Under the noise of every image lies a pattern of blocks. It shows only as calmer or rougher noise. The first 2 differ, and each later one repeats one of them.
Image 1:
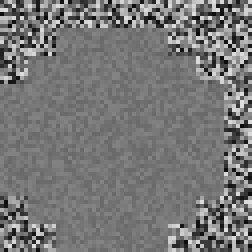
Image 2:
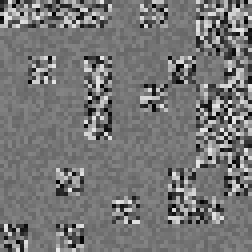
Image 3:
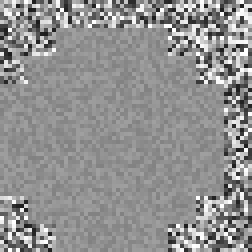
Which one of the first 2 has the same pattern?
1
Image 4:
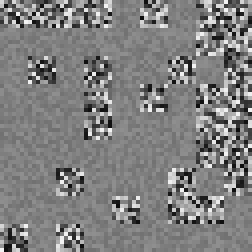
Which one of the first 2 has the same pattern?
2
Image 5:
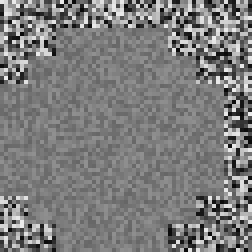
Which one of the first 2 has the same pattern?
1
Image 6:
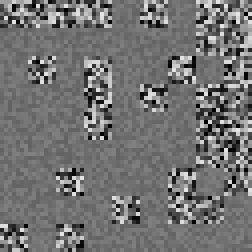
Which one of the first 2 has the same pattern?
2
